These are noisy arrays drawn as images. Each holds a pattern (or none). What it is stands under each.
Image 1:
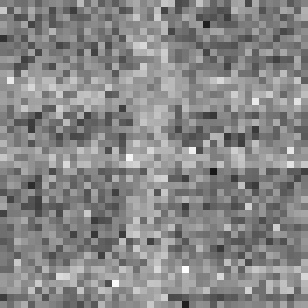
bands of rows crossing bands of columns
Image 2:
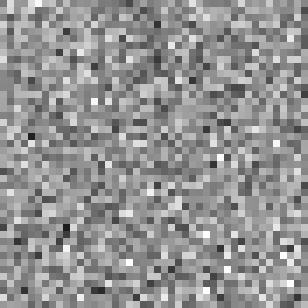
only noise
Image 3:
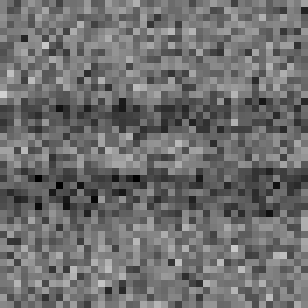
bands of rows
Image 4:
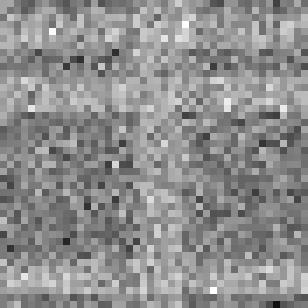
bands of rows crossing bands of columns
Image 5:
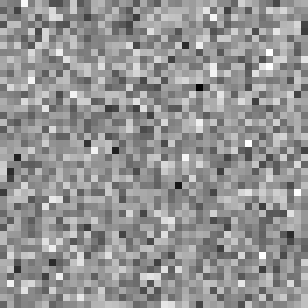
only noise
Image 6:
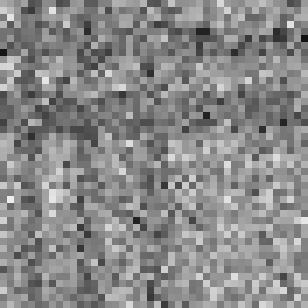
bands of rows crossing bands of columns
